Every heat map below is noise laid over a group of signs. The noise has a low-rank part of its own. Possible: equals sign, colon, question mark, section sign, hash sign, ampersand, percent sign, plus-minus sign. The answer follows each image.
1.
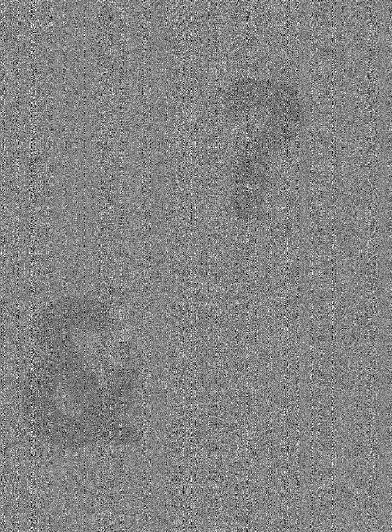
top right: question mark; bottom left: ampersand
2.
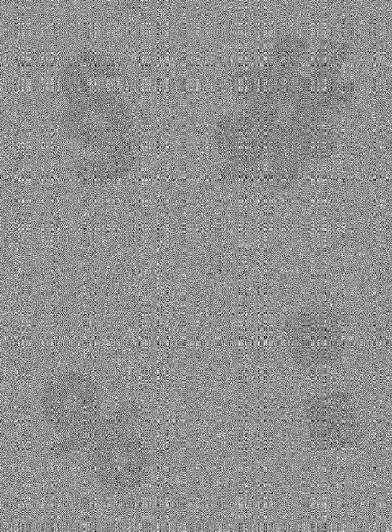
top left: section sign; top right: hash sign; bottom left: percent sign; bottom right: colon
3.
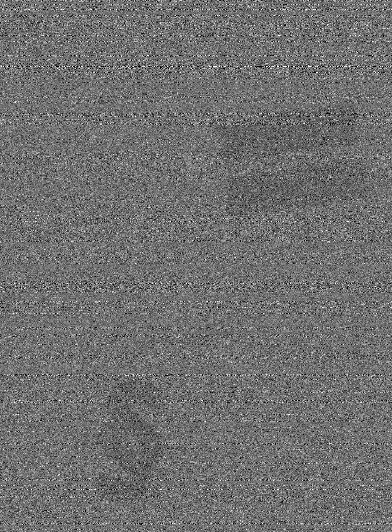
top right: equals sign; bottom left: section sign
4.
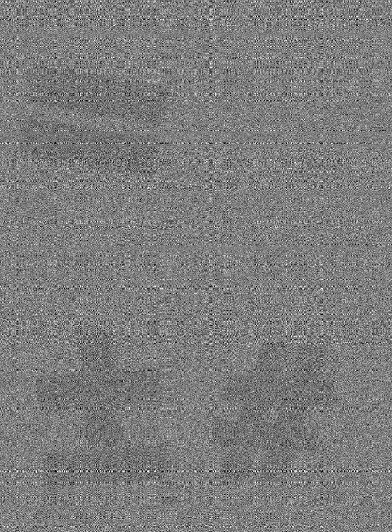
top left: equals sign; bottom left: plus-minus sign; bottom right: hash sign
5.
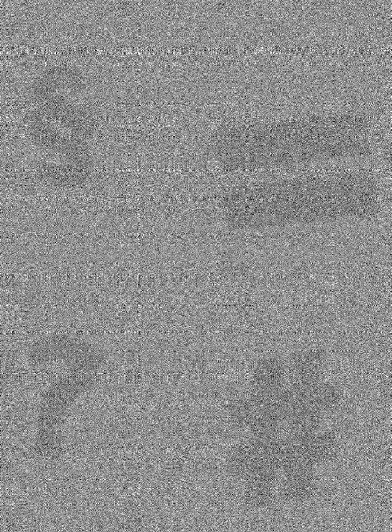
top left: section sign; top right: equals sign; bottom left: question mark; bottom right: hash sign
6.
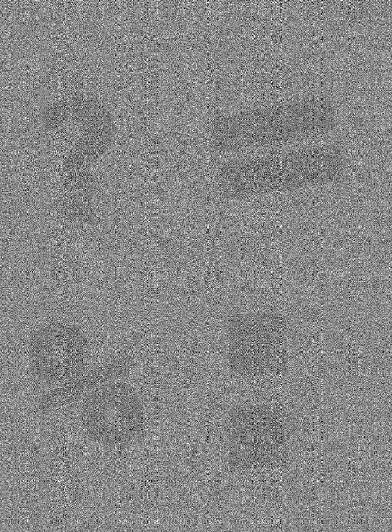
top left: question mark; top right: equals sign; bottom left: percent sign; bottom right: colon
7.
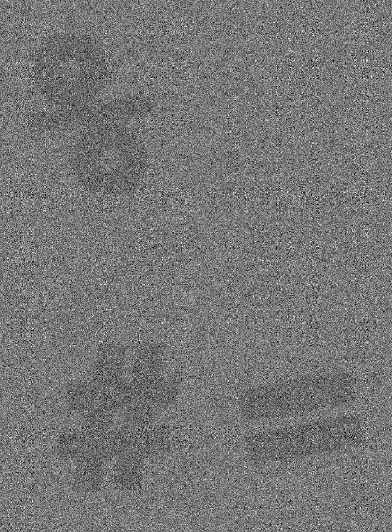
top left: percent sign; bottom left: hash sign; bottom right: equals sign
